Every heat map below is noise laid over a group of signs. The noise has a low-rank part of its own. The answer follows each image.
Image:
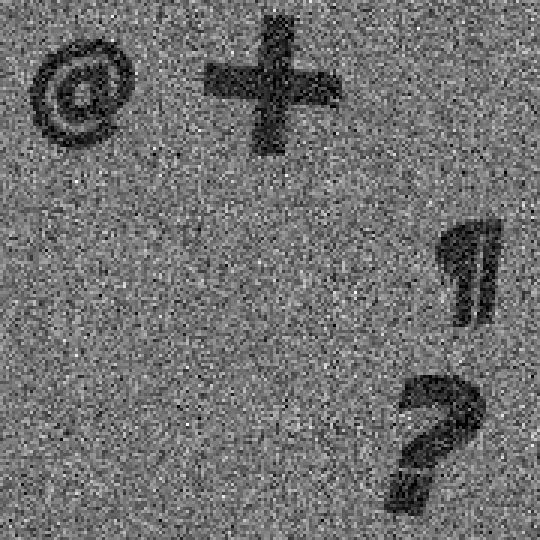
top left: at sign; top middle: plus sign; middle right: pilcrow; bottom right: question mark
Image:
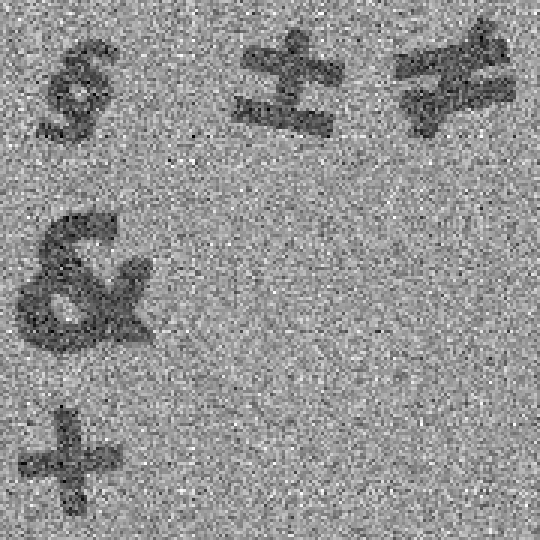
top left: section sign; top middle: plus-minus sign; top right: not-equal sign; middle left: ampersand; bottom left: plus sign
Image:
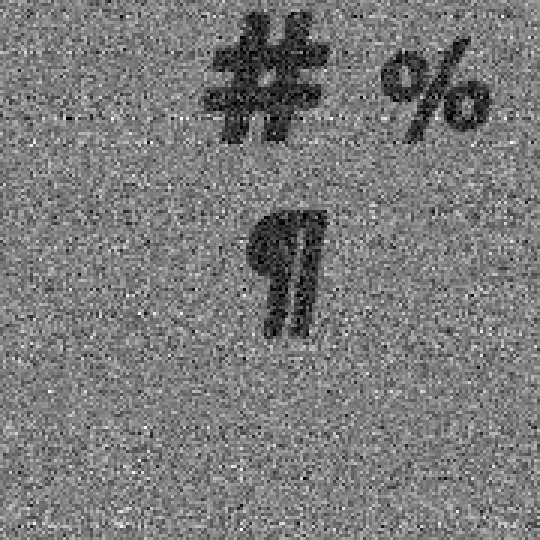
top middle: hash sign; top right: percent sign; centre: pilcrow
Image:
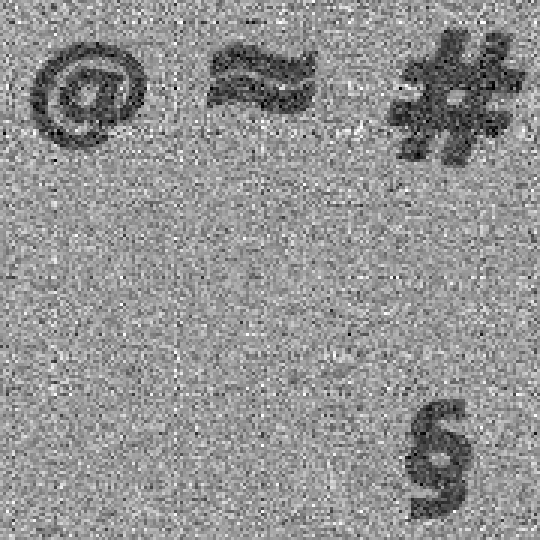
top left: at sign; top middle: approximately sign; top right: hash sign; bottom right: section sign
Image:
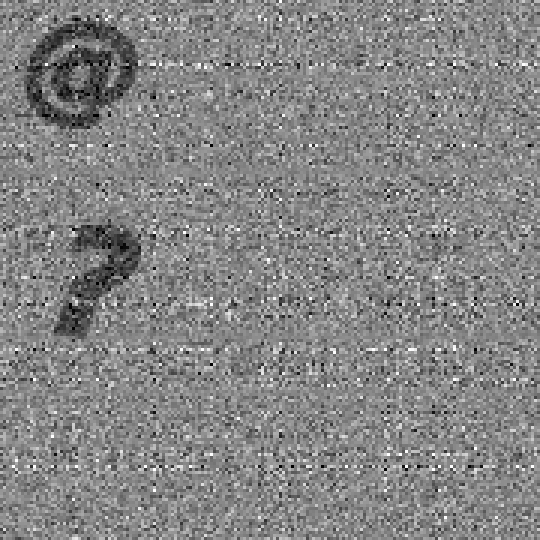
top left: at sign; middle left: question mark
